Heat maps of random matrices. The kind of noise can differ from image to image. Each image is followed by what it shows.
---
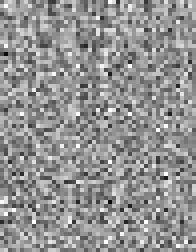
low rank plus noise
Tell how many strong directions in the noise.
five to eight
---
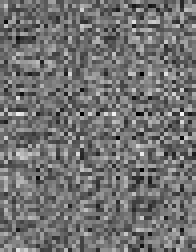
low rank plus noise
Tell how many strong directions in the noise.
three or four
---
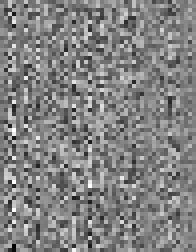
columns of uneven size
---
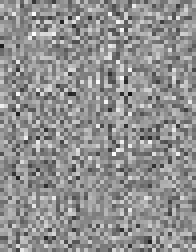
low rank plus noise
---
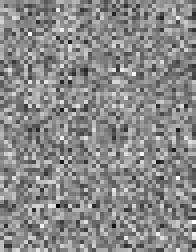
low rank plus noise
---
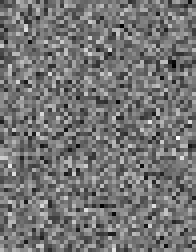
independent entries
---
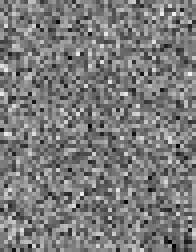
independent entries
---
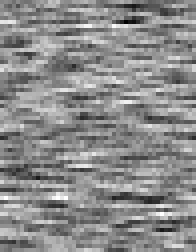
streaked along the rows
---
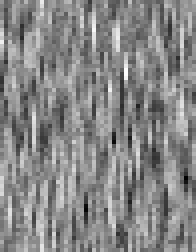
streaked along the columns
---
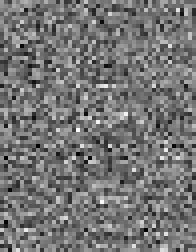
low rank plus noise
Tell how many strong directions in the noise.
five to eight
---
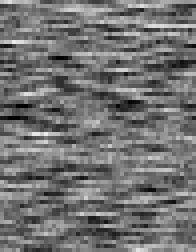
streaked along the rows
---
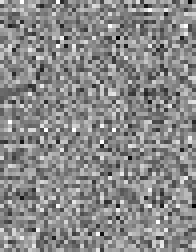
low rank plus noise
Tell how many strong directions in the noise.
five to eight
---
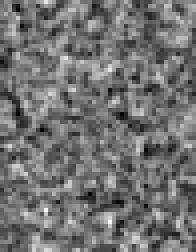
blotchy
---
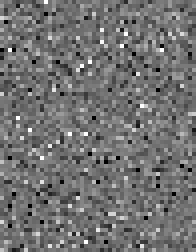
heavy tails
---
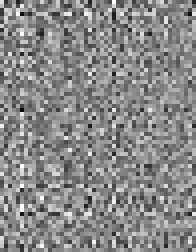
low rank plus noise
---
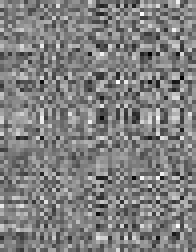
low rank plus noise
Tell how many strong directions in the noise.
one
